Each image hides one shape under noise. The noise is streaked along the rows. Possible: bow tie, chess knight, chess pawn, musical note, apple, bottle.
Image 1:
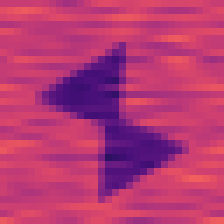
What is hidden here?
dark bow tie
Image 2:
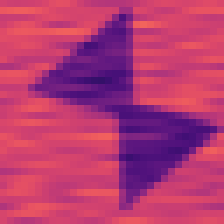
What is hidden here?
dark bow tie
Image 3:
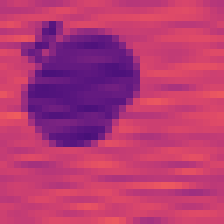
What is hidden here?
dark apple
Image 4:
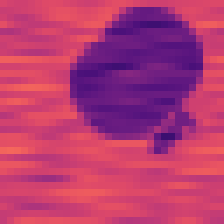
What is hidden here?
dark apple
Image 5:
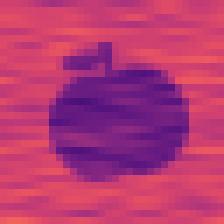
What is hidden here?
dark apple
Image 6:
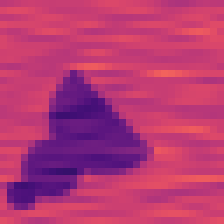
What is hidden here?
dark chess pawn
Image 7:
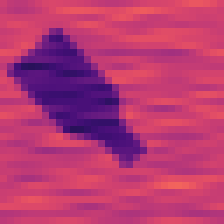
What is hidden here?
dark bottle
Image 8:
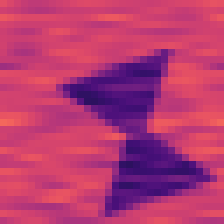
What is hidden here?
dark bow tie
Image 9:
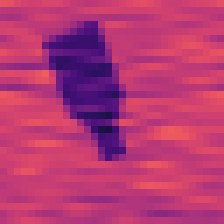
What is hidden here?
dark bottle
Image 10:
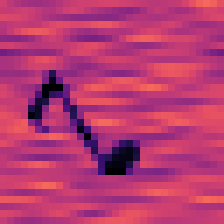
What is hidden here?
dark musical note
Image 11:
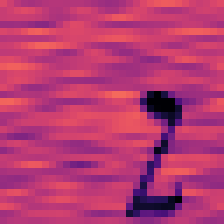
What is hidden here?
dark musical note
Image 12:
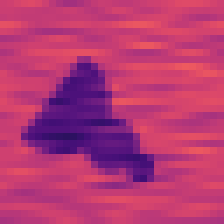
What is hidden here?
dark chess pawn
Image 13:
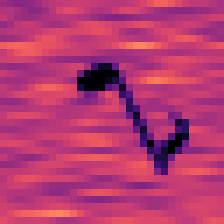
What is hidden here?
dark musical note
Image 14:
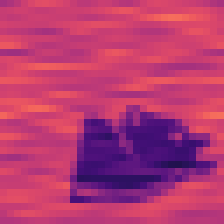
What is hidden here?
dark chess knight
